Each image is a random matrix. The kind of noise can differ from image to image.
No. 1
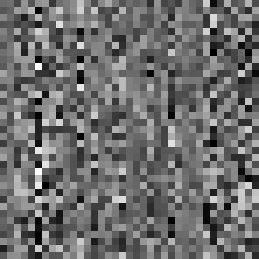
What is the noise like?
columns of uneven size
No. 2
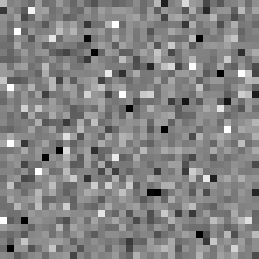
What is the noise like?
heavy tails
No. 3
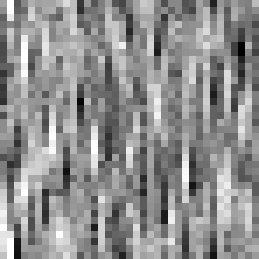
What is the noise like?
streaked along the columns
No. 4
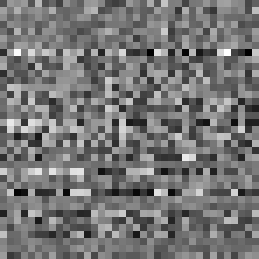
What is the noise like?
rows of uneven size
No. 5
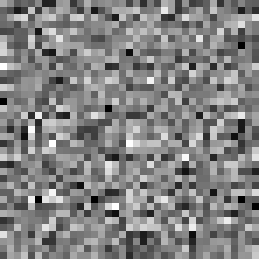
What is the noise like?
low rank plus noise
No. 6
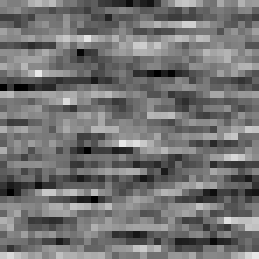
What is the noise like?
streaked along the rows
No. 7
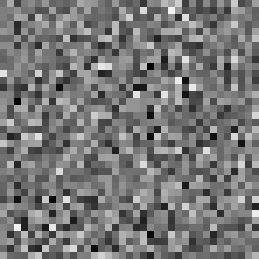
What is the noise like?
low rank plus noise
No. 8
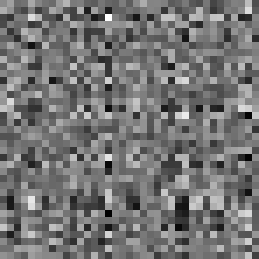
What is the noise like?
low rank plus noise
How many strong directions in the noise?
two
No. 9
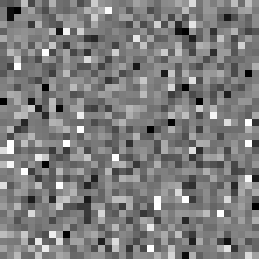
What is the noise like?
heavy tails
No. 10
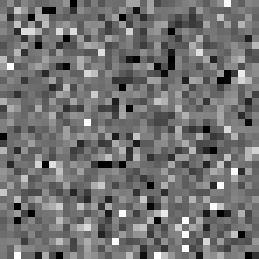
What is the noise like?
heavy tails
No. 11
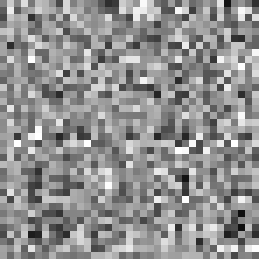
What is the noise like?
low rank plus noise
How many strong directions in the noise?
five to eight
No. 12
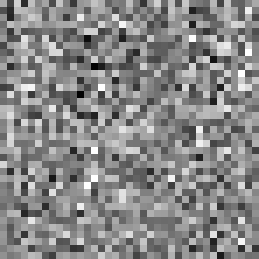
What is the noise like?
low rank plus noise
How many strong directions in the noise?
five to eight
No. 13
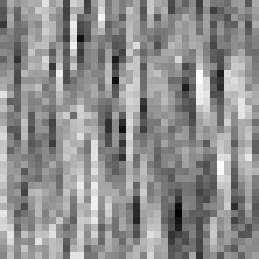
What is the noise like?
streaked along the columns
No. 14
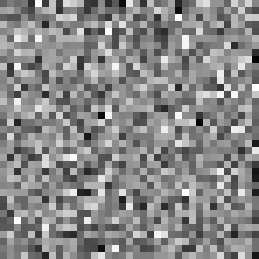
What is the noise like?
low rank plus noise
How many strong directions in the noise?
five to eight
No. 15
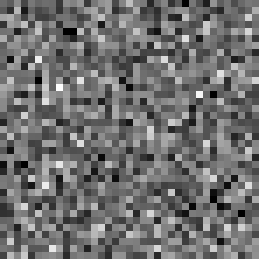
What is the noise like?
independent entries
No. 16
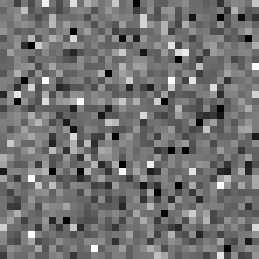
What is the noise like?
heavy tails
